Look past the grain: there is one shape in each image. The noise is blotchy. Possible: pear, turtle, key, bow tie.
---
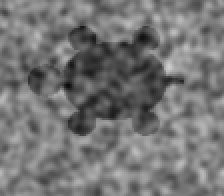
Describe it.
dark turtle
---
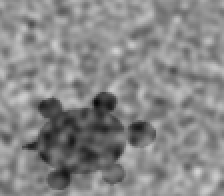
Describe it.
dark turtle
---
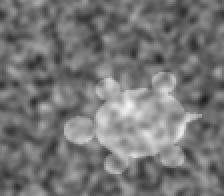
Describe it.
light turtle
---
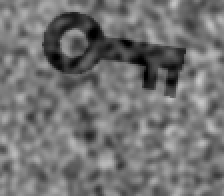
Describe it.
dark key
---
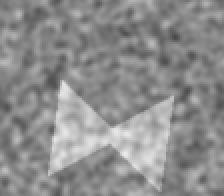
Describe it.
light bow tie
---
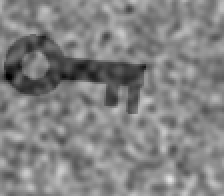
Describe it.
dark key
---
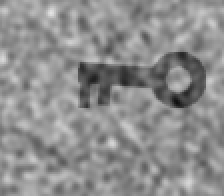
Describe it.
dark key
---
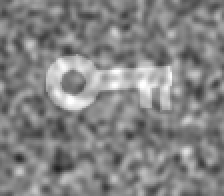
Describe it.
light key
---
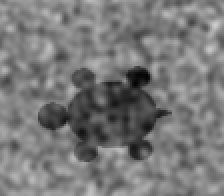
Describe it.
dark turtle
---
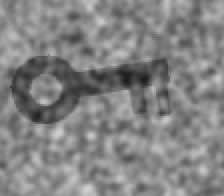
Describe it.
dark key
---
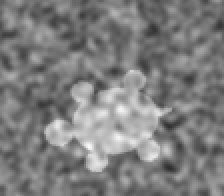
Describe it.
light turtle
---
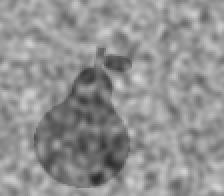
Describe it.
dark pear
